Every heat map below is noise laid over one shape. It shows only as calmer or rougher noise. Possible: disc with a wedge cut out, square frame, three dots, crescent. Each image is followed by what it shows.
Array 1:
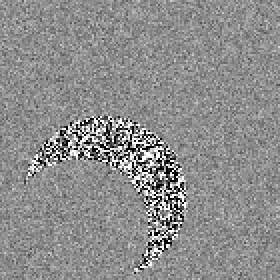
rough crescent
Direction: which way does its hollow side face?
down and left
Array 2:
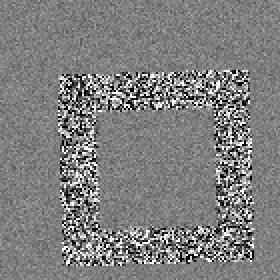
rough square frame
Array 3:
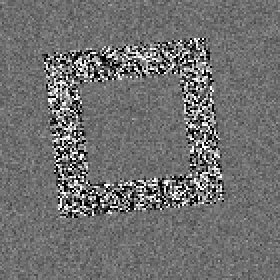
rough square frame
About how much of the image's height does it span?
two thirds
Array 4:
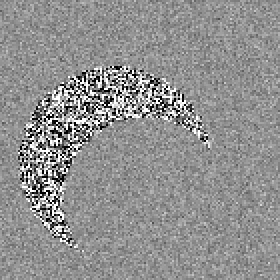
rough crescent
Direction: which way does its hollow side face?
down and right
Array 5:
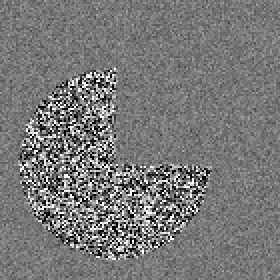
rough disc with a wedge cut out
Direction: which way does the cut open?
up and right
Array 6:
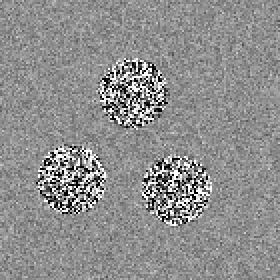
rough three dots
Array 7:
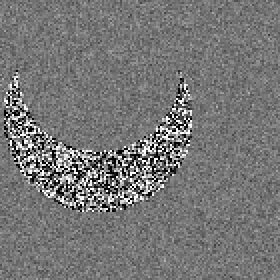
rough crescent
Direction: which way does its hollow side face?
up
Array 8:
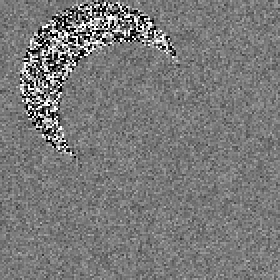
rough crescent
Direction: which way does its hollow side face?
down and right
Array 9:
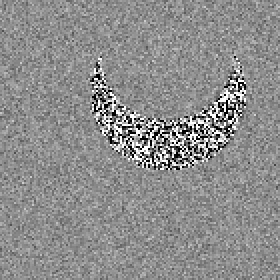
rough crescent
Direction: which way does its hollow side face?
up
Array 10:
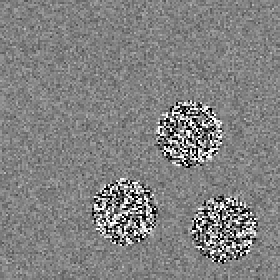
rough three dots
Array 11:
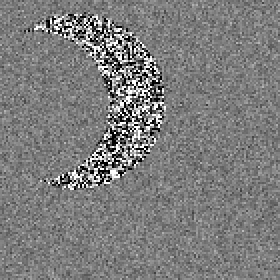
rough crescent
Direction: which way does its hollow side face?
left
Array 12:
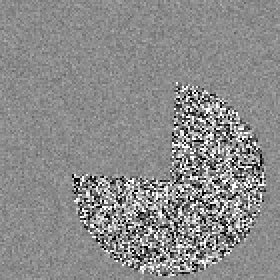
rough disc with a wedge cut out
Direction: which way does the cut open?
up and left
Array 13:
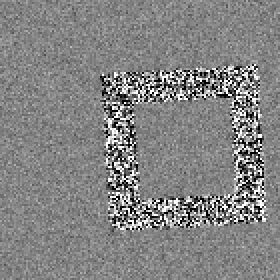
rough square frame
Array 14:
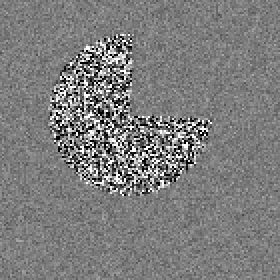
rough disc with a wedge cut out
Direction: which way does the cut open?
up and right
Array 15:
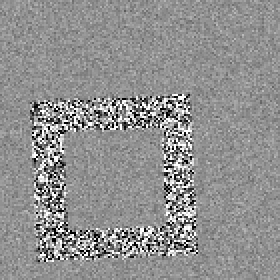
rough square frame
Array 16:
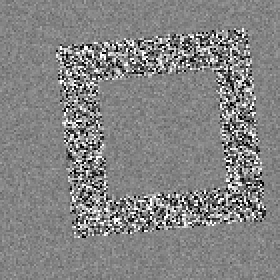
rough square frame
